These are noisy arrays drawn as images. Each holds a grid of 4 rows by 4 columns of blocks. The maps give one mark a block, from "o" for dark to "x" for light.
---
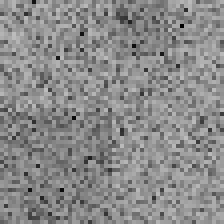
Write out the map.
x x o x
x x x x
o o x x
o o x x
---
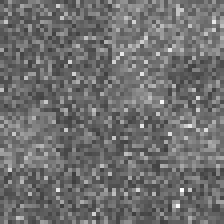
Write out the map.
o o x x
o o x o
x o o x
o o o o
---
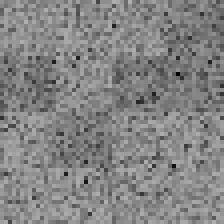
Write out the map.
x x x o
o x o o
x o x x
x x x x
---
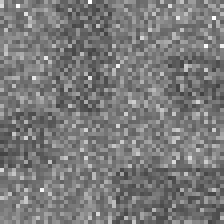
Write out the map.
x o x x
x o x o
o x x x
x x o o
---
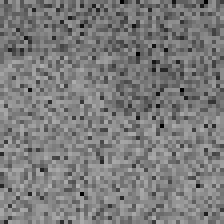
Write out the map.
o o o o
x x o o
x x x x
x x x x
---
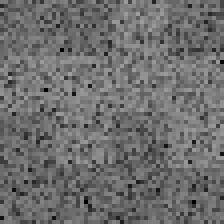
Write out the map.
o o x o
x x x x
o x o x
o o o o
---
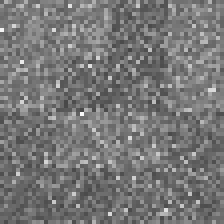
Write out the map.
x x o x
x o o x
o x x o
o o o o
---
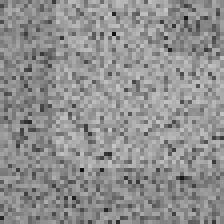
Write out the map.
o x x o
o x x x
o x x x
o o o o
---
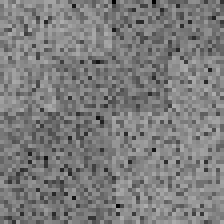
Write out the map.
x x o o
x o o x
o o x x
o o x x
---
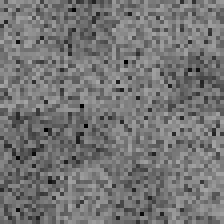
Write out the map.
x o x x
x x x o
o o x x
o x o x
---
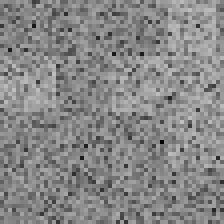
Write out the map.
o o o x
x o x x
o o o x
o o o o
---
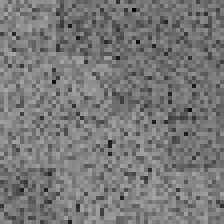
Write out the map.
x o o o
x x o o
x x x o
o x x x
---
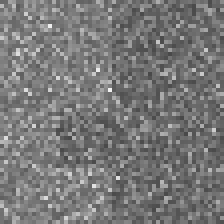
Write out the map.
x x o o
x x o o
x o o o
x x o o
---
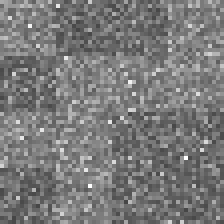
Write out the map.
x o o x
o x x x
x x o o
o x o o
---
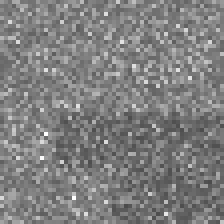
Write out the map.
x x x x
x x x x
x o o o
x x o o
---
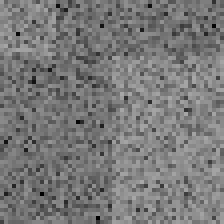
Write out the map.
x o o o
o o x x
o o x x
o o x x
